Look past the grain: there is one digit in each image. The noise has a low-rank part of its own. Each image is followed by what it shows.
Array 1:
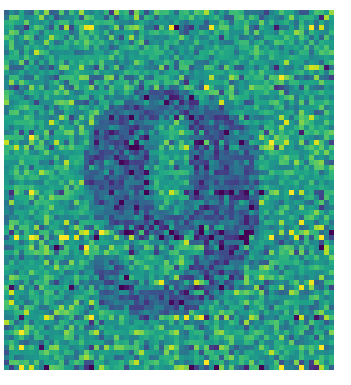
9
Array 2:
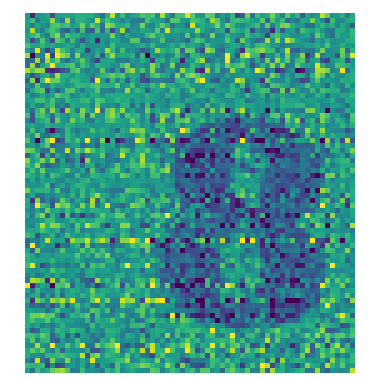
8
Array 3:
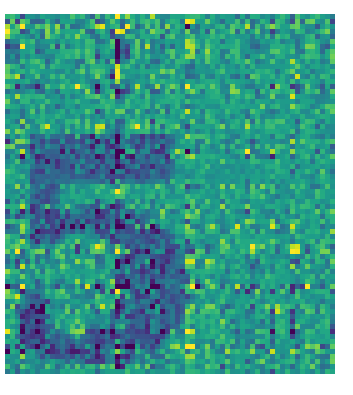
5
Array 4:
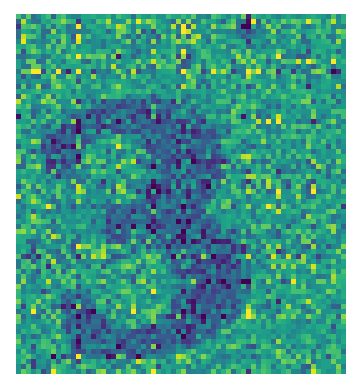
3
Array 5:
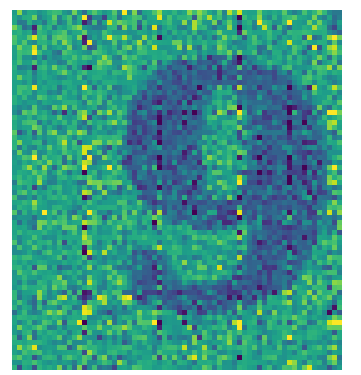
9
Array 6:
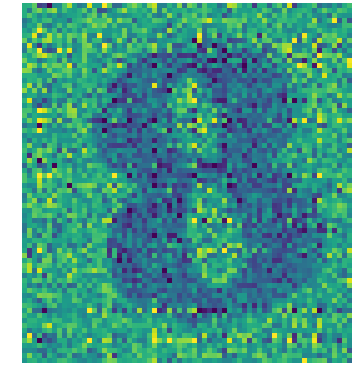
8
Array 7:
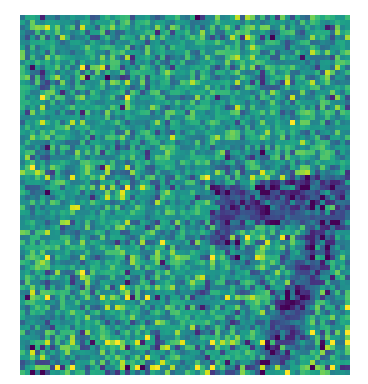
7
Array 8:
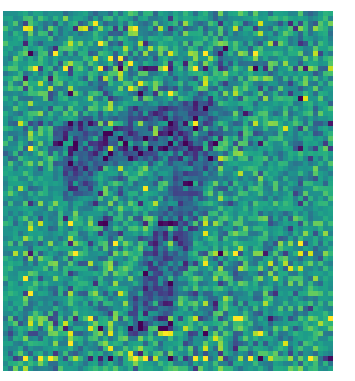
7
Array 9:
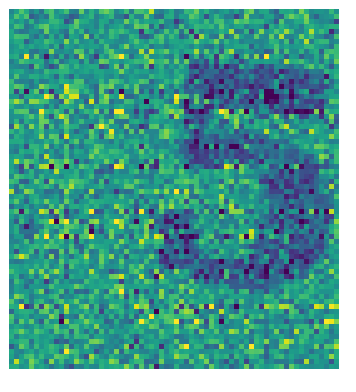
5
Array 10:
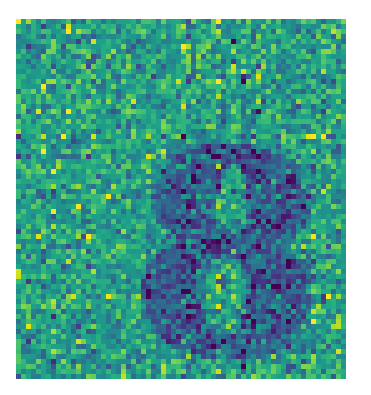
8
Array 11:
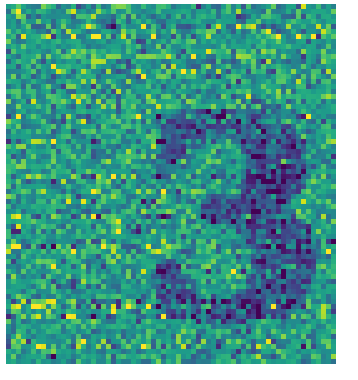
3
